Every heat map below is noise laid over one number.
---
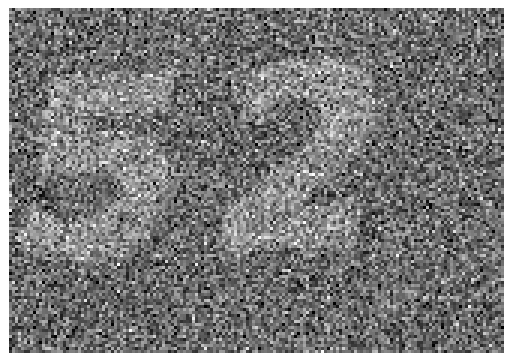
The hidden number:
52
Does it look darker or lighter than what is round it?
lighter
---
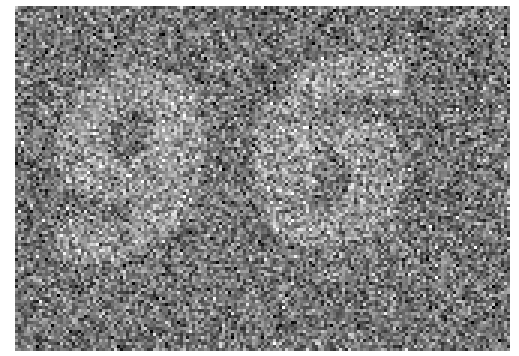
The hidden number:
96
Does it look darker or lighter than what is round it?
lighter
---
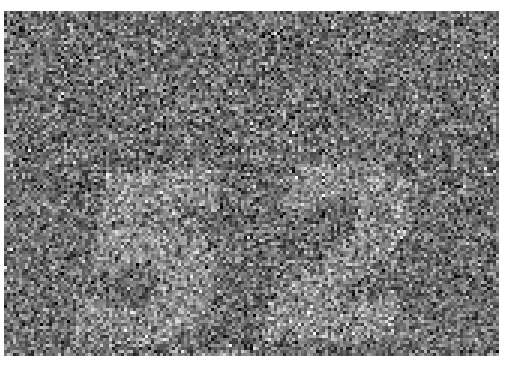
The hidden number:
52
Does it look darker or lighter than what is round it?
lighter
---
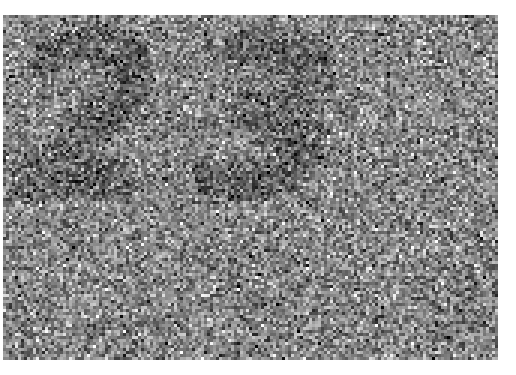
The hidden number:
23
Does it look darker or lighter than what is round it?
darker
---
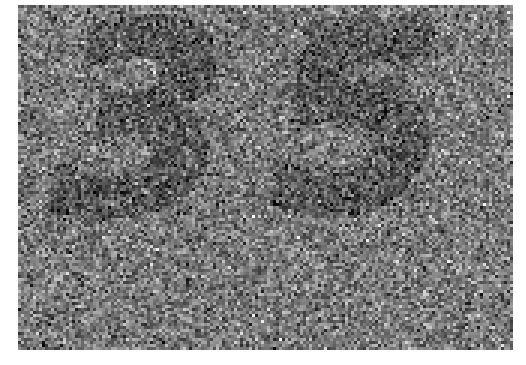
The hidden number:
35
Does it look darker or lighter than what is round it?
darker
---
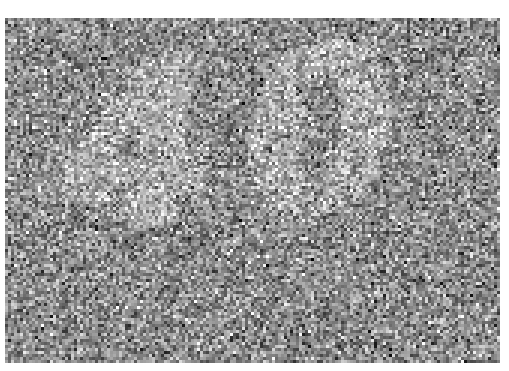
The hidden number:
40
